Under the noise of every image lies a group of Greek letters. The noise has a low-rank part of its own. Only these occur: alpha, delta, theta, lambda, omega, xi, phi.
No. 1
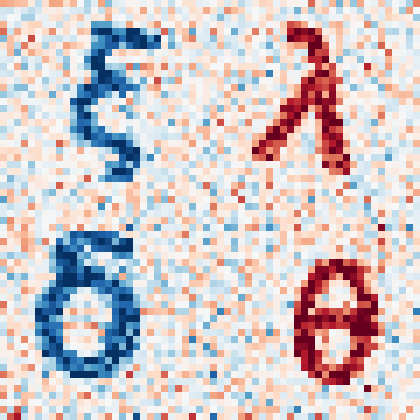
top left: blue xi; top right: red lambda; bottom left: blue delta; bottom right: red theta
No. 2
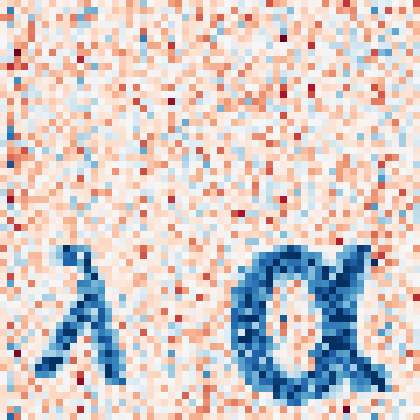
bottom left: blue lambda; bottom right: blue alpha
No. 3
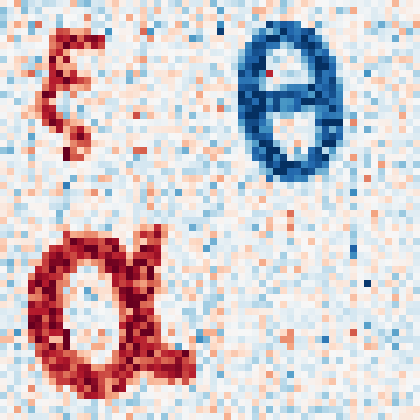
top left: red xi; top right: blue theta; bottom left: red alpha
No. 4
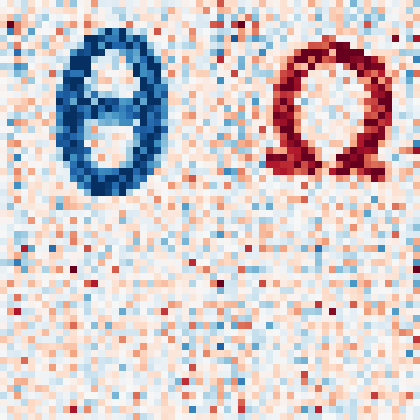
top left: blue theta; top right: red omega
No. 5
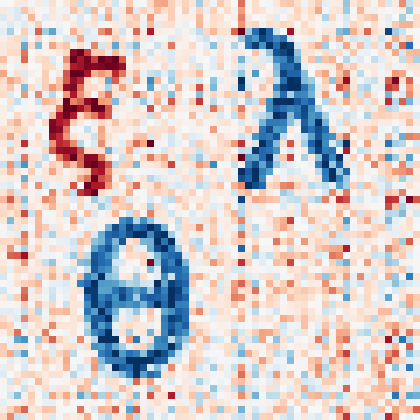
top left: red xi; top right: blue lambda; bottom left: blue theta
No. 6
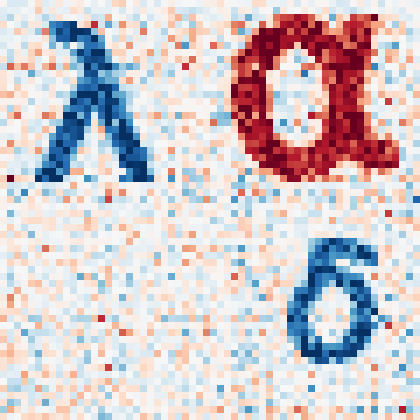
top left: blue lambda; top right: red alpha; bottom right: blue delta
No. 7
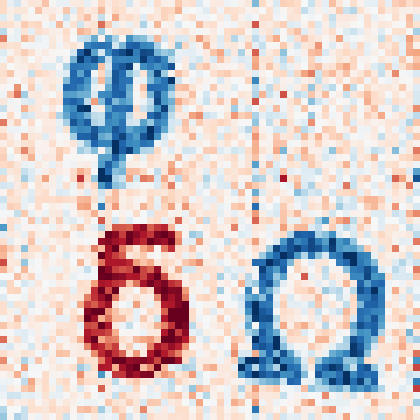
top left: blue phi; bottom left: red delta; bottom right: blue omega
